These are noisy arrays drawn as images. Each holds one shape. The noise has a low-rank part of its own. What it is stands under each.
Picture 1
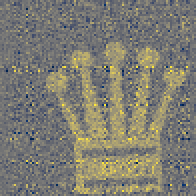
chess queen
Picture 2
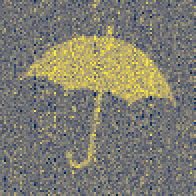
umbrella
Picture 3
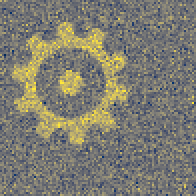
gear
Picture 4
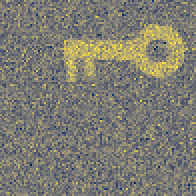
key
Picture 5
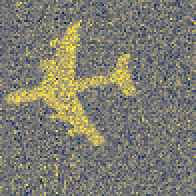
airplane
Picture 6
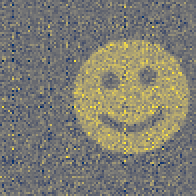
smiling face
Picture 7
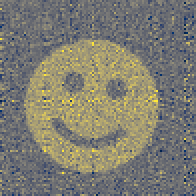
smiling face
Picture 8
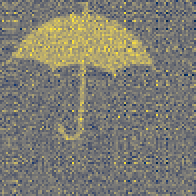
umbrella
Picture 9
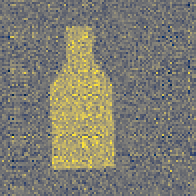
bottle
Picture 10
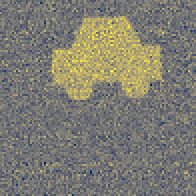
car
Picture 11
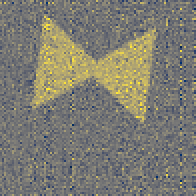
bow tie
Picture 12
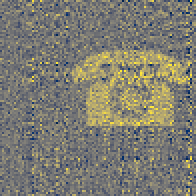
telephone
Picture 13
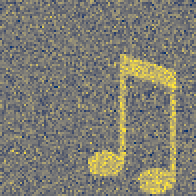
pair of musical notes
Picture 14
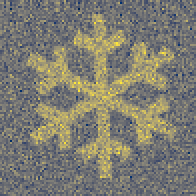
snowflake
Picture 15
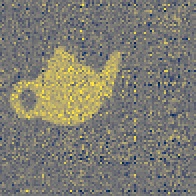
teapot
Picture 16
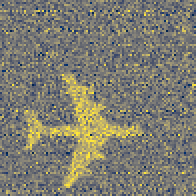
airplane
